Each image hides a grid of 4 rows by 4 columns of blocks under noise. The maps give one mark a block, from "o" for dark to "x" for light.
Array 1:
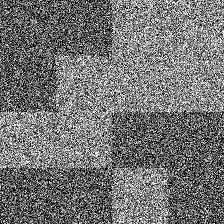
o o x x
o x x x
x x o o
o o x o
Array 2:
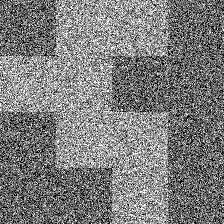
o x x o
x x o o
o x x o
o o x o
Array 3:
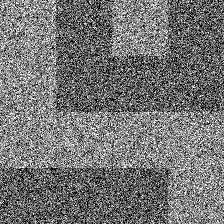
x o x o
x o o o
x x x x
o o o x
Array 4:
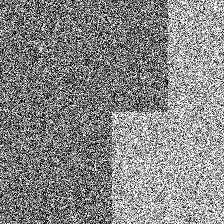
o o o x
o o o x
o o x x
o o x x
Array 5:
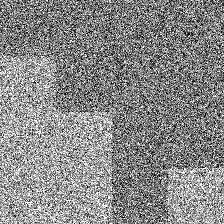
o o o o
x o o o
x x o o
x x o x
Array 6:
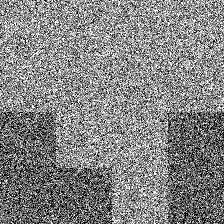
x x x x
x x x x
o x x o
o o x o
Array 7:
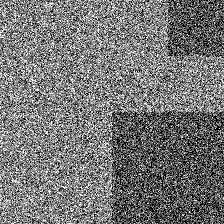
x x x o
x x x x
x x o o
x x o o
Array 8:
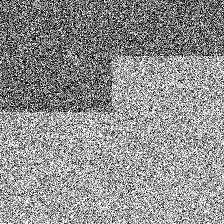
o o o o
o o x x
x x x x
x x x x
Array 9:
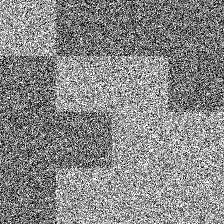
x o o o
o x x o
o o x x
o x x x
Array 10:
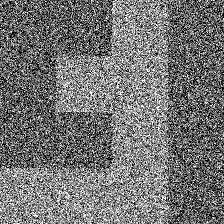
o o x o
o x x o
o o x o
x x x o
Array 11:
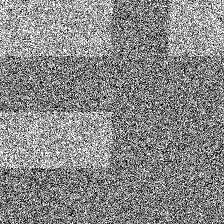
x x o x
o o o o
x x o o
o o o o
